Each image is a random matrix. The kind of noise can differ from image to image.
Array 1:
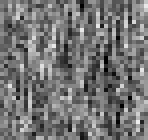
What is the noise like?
streaked along the columns
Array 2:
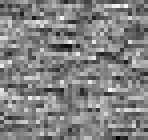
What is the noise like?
streaked along the rows
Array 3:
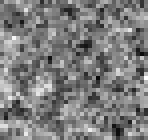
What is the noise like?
blotchy
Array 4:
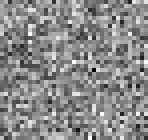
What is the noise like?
low rank plus noise
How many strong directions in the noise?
five to eight
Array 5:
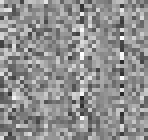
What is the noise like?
columns of uneven size
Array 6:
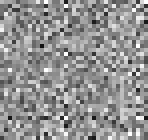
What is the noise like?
low rank plus noise
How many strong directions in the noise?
one
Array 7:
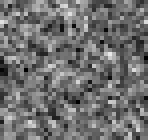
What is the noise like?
blotchy
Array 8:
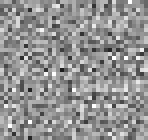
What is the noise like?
low rank plus noise
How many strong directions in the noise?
two
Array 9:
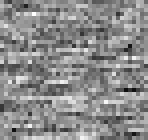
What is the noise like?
streaked along the rows
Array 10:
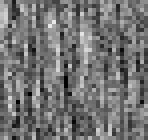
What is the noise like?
streaked along the columns
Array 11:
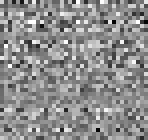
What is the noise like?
rows of uneven size
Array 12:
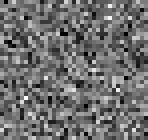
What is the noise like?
independent entries
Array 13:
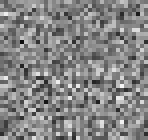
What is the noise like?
low rank plus noise
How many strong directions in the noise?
five to eight
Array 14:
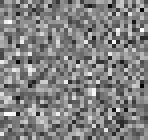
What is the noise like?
low rank plus noise
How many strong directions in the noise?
five to eight
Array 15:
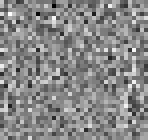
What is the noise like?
low rank plus noise
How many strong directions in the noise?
three or four
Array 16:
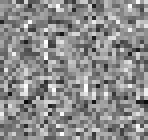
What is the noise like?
low rank plus noise
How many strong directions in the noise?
three or four
